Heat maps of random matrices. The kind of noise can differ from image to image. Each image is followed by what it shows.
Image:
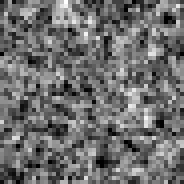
blotchy
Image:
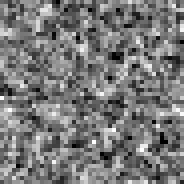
blotchy
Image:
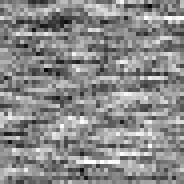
streaked along the rows
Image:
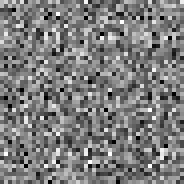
low rank plus noise
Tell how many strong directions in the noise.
one
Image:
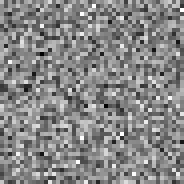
independent entries
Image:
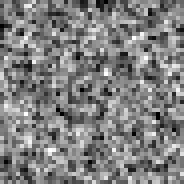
blotchy
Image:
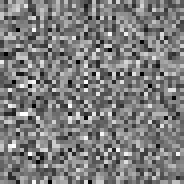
low rank plus noise
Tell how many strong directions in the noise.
three or four
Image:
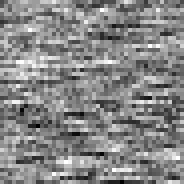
streaked along the rows
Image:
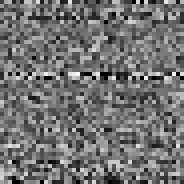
rows of uneven size
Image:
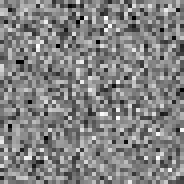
independent entries
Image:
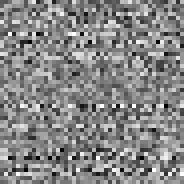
rows of uneven size
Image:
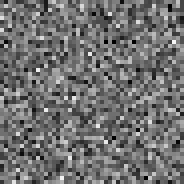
independent entries
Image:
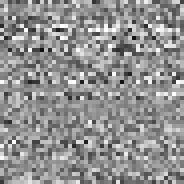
rows of uneven size
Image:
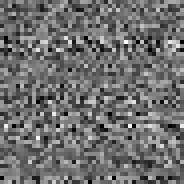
rows of uneven size
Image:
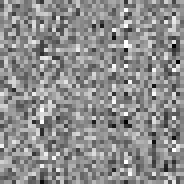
columns of uneven size
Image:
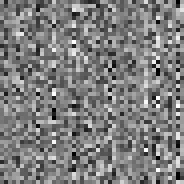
columns of uneven size
